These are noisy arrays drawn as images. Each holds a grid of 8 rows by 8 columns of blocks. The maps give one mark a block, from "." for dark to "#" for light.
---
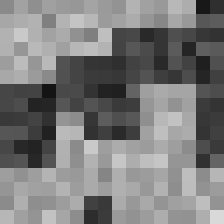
#######.
####....
##......
.....##.
..#..##.
..#####.
########
###.####
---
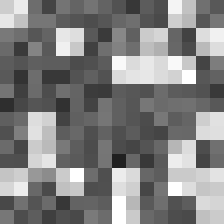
#.....#.
..#..#.#
....###.
........
.#.....#
.#....#.
#.#.#.##
....#..#
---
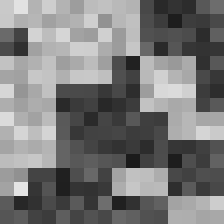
#####...
.####...
####.##.
##...##.
##....##
##......
#...##..
......##
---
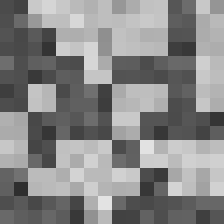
.#####.#
..####.#
...#...#
.#..##.#
#...#...
#.##.###
.####.##
...#....
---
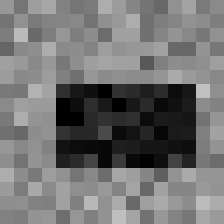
########
########
########
##.....#
##.....#
##.....#
########
########
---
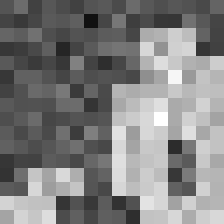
........
.....##.
.....###
....####
....####
....##.#
.##.##.#
##...###
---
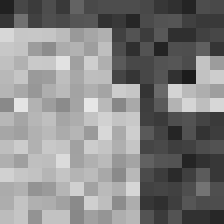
........
####....
####...#
#####.##
#####...
#####...
#####...
#####...
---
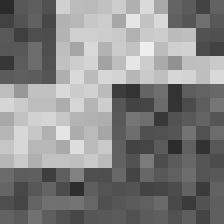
..####..
..#####.
..######
####....
####....
####....
........
........
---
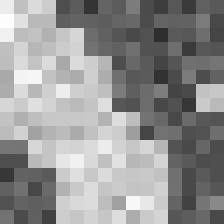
##......
###.....
####....
####...#
#####...
.#####..
..####..
..####..
